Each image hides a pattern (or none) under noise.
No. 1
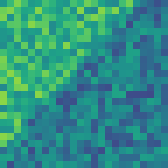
a sharp edge
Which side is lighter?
top left
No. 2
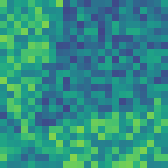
spokes from one point
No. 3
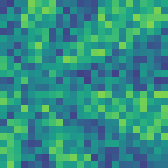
spokes from one point
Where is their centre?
middle left
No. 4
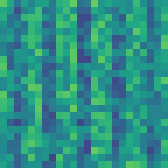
vertical stripes
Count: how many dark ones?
5
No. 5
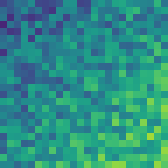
a smooth slope
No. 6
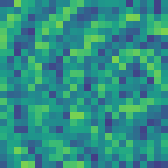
rings round one point
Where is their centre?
middle right
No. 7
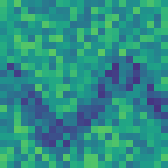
a wavy band
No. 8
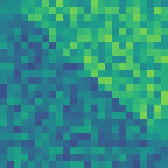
a sharp edge
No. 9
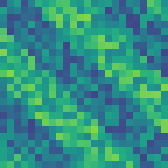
diagonal stripes
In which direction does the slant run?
top left to bottom right
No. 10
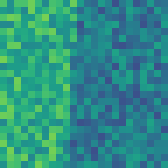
a sharp edge
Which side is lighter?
left
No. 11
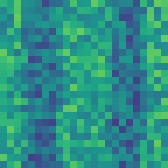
vertical stripes
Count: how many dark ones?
2
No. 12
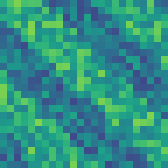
diagonal stripes
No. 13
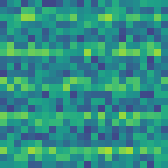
horizontal stripes
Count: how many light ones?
5
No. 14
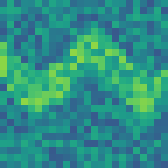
a wavy band
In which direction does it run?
left to right
